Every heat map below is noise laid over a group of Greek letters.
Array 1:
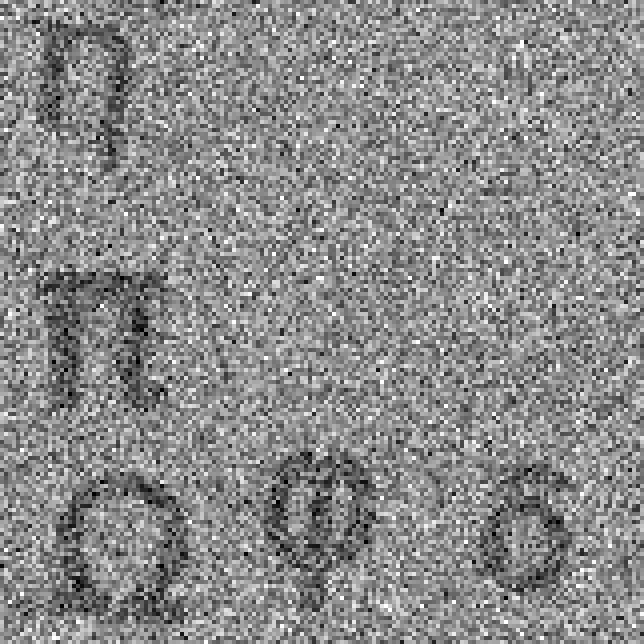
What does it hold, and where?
top left: eta; middle left: pi; bottom left: omega; bottom middle: phi; bottom right: delta
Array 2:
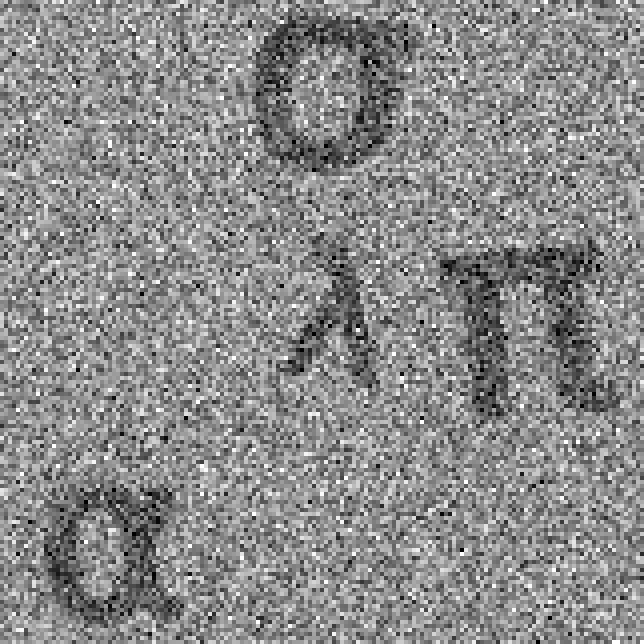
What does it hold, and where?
top middle: sigma; centre: lambda; middle right: pi; bottom left: alpha
